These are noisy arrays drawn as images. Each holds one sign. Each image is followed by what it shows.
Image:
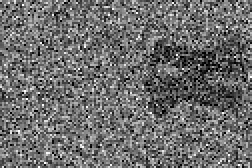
dark not-equal sign
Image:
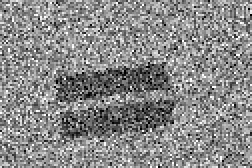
dark equals sign
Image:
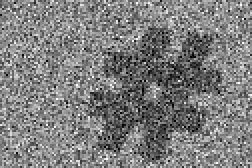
dark hash sign
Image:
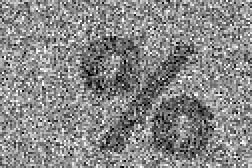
dark percent sign
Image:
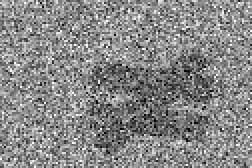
dark not-equal sign
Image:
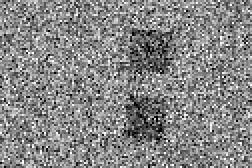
dark colon
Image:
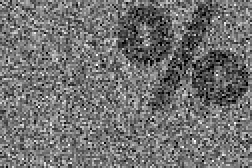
dark percent sign
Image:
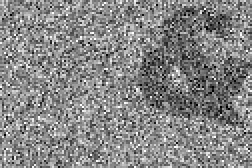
dark ampersand
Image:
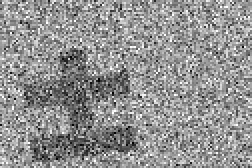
dark plus-minus sign
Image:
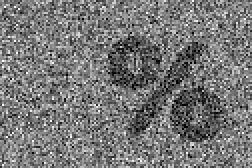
dark percent sign
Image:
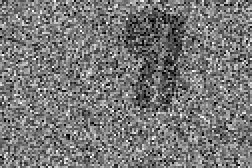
dark pilcrow
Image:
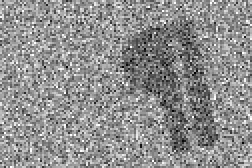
dark pilcrow
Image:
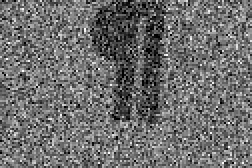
dark pilcrow
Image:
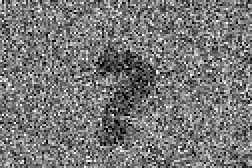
dark question mark
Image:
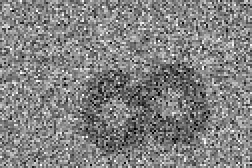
dark infinity sign
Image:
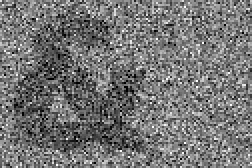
dark ampersand
